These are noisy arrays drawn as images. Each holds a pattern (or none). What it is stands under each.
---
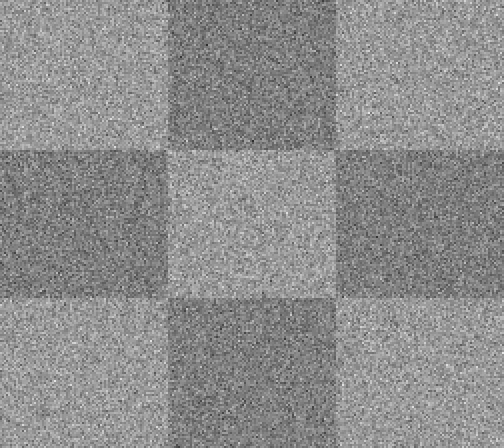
a checkerboard
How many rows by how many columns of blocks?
3 by 3
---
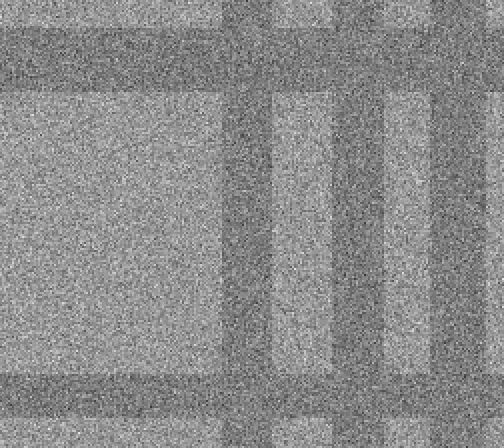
bands of rows crossing bands of columns
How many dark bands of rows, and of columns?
2 and 3
